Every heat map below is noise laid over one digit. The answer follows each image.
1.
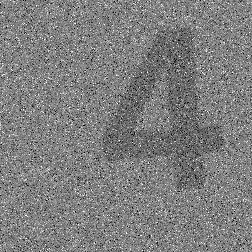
4
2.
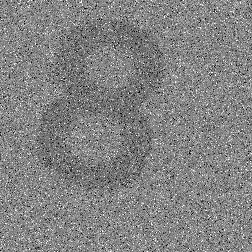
8
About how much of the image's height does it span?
two thirds
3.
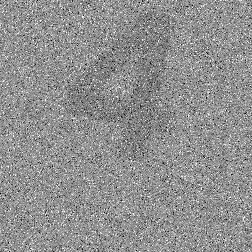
4
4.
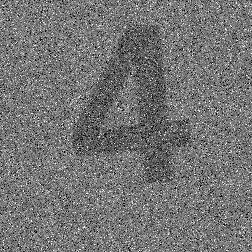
4
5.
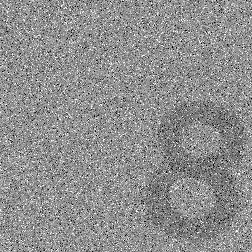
8
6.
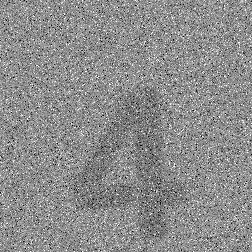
4
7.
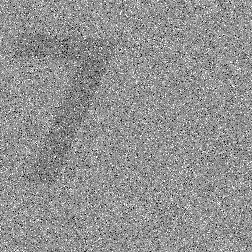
7
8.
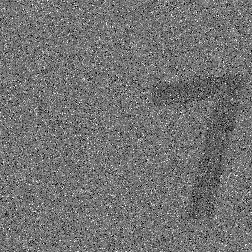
7
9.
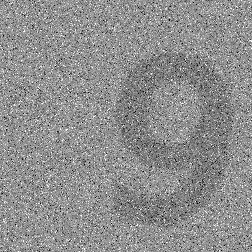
9
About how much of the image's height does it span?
two thirds
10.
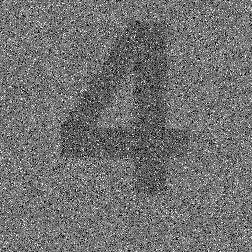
4
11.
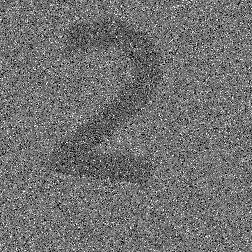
2
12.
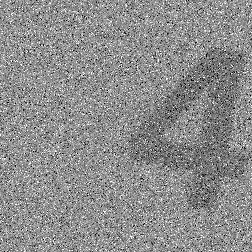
4
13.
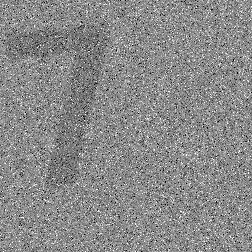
7
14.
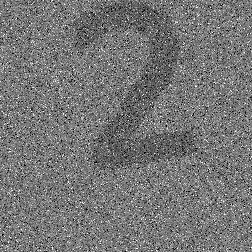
2
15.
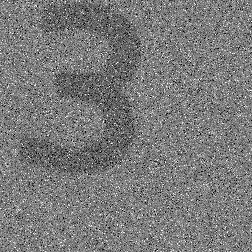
3
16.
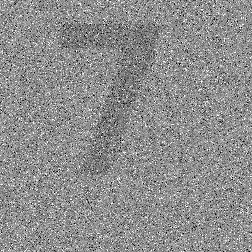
7
